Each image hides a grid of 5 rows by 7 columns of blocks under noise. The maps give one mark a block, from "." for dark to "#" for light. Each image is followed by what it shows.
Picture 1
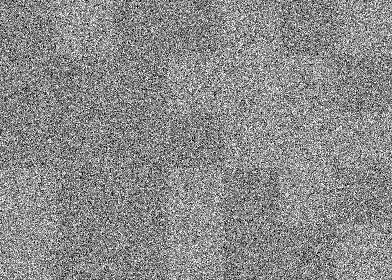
. # . . # . #
. . . # # # .
. . . . # # #
# . . # . # .
# . . # . . #
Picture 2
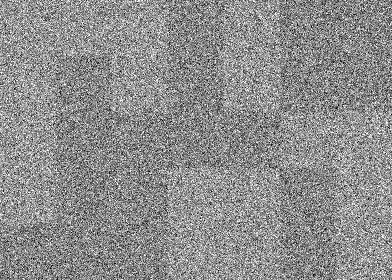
# # # . # . .
# . # . # . .
# . . . . # #
# . . # # . #
. . . # # . #
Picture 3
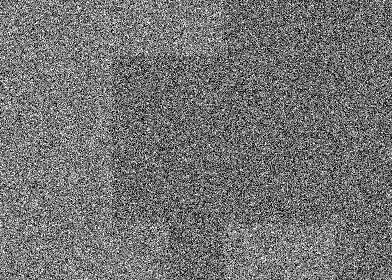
# # # # . . .
# # . . . . .
# # . . . . .
# # . . . . .
# # # . # # .
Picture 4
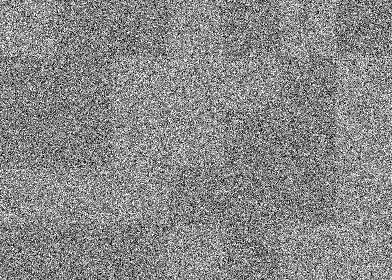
# . . # . # .
. . # # # . #
. . # # . . #
# # # . . . #
. . . # . # #
